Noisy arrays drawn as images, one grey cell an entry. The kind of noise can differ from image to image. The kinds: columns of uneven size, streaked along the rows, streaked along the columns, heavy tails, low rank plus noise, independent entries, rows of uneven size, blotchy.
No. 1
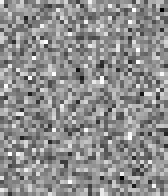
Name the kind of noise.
independent entries
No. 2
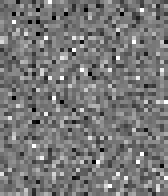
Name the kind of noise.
heavy tails
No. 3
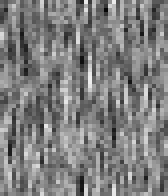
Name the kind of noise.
streaked along the columns
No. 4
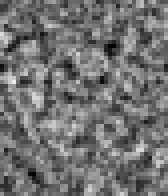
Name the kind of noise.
blotchy
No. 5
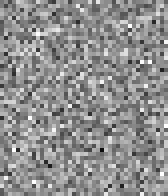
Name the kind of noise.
independent entries
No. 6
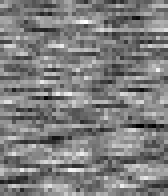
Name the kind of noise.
streaked along the rows
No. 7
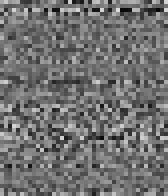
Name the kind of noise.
rows of uneven size
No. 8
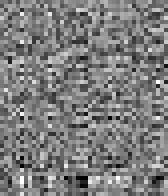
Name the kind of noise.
low rank plus noise
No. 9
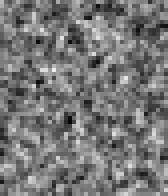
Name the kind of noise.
blotchy
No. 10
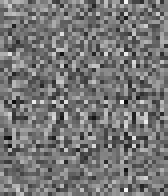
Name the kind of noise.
low rank plus noise
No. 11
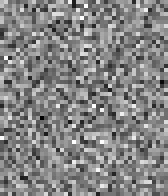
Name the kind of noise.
independent entries
